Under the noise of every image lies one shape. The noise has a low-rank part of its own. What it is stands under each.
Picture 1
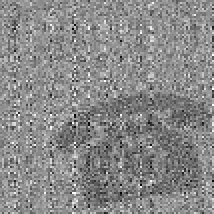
telephone
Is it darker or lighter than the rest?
darker
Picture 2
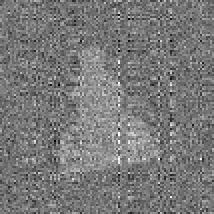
chess pawn
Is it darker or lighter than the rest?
lighter
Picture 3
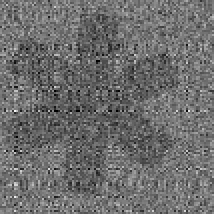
asterisk
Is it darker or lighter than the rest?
darker
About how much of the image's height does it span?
nearly all
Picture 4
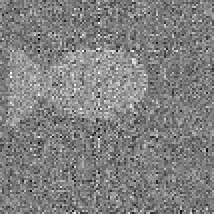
fish
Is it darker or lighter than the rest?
lighter
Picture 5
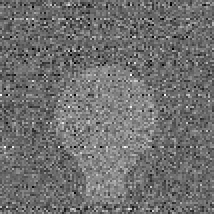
light bulb
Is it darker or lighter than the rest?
lighter
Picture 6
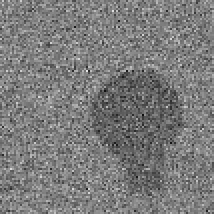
light bulb
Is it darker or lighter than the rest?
darker
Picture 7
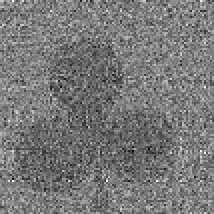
club
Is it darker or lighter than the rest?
darker
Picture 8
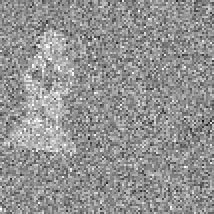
chess bishop
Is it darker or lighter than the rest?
lighter
